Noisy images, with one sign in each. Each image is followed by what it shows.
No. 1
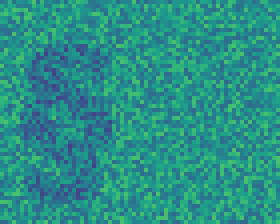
section sign
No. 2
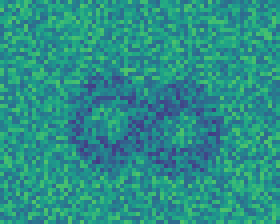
infinity sign
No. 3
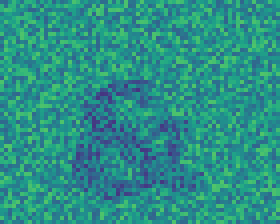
ampersand
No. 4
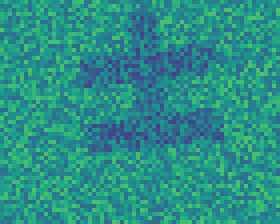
plus-minus sign
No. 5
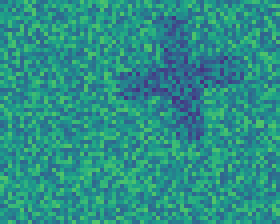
plus sign
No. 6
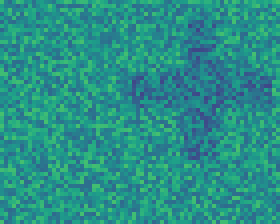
plus sign
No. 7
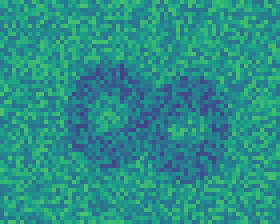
infinity sign
